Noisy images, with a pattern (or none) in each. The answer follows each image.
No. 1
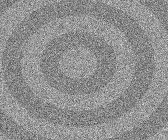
rings round one point
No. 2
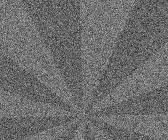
spokes from one point
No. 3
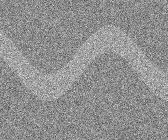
a wavy band
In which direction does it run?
left to right
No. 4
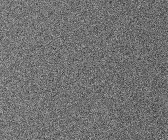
a smooth slope
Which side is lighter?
left
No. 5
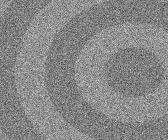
rings round one point
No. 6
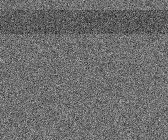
one horizontal stripe
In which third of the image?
top
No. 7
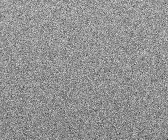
a smooth slope
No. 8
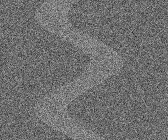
a wavy band
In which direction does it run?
top to bottom
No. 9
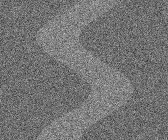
a wavy band
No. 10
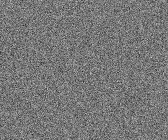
only noise
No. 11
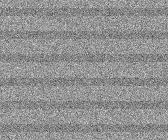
horizontal stripes
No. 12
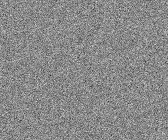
only noise
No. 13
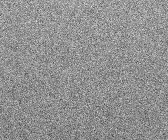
a smooth slope
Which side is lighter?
top
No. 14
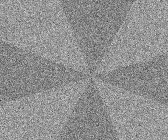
spokes from one point
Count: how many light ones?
4
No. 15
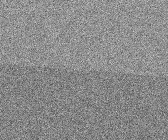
a sharp edge
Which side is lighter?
top
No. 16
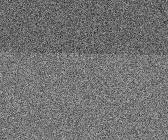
a sharp edge
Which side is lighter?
bottom
